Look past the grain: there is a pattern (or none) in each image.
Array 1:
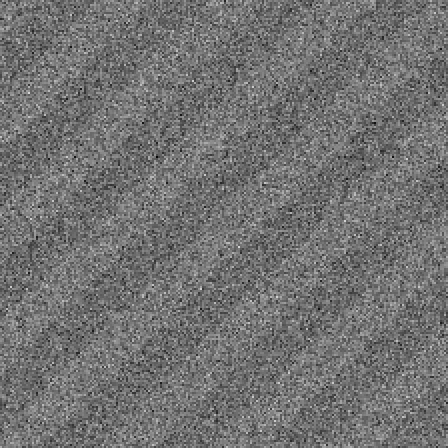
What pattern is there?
diagonal stripes
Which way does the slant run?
bottom left to top right
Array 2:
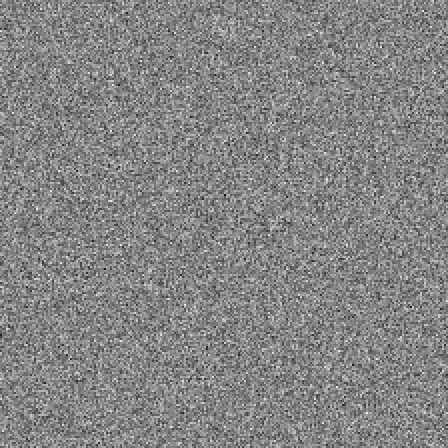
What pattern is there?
only noise
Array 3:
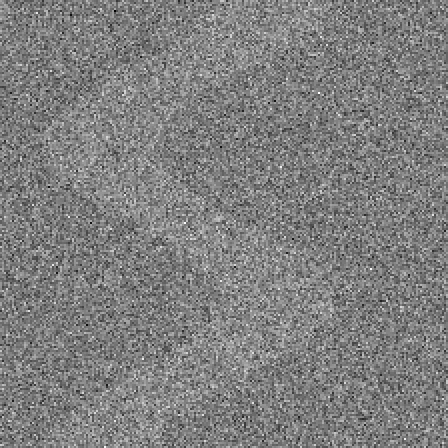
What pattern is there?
a wavy band
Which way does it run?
top to bottom
